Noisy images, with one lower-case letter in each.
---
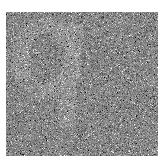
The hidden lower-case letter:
q
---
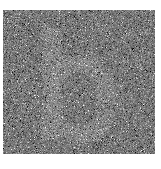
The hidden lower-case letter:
b
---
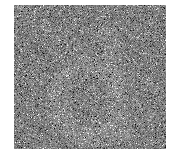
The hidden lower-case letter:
d
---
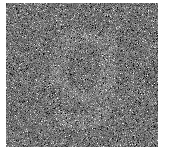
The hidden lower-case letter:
g
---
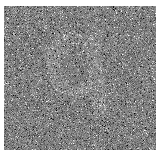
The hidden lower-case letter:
q
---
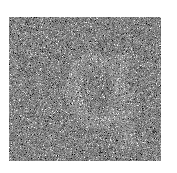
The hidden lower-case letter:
q
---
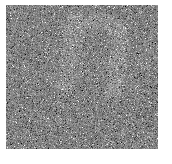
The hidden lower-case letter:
n
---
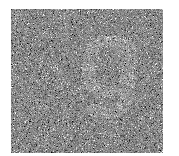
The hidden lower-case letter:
g
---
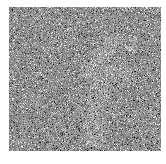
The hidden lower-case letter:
f
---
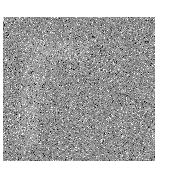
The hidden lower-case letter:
r
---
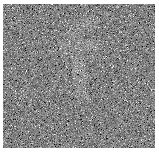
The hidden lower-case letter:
f
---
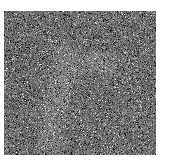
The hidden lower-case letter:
r
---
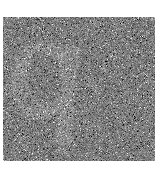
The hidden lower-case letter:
q
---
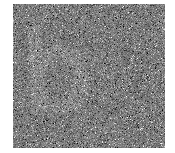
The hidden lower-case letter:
b
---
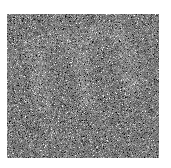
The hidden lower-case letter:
m
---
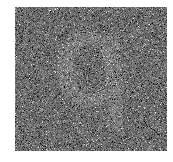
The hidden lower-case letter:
q
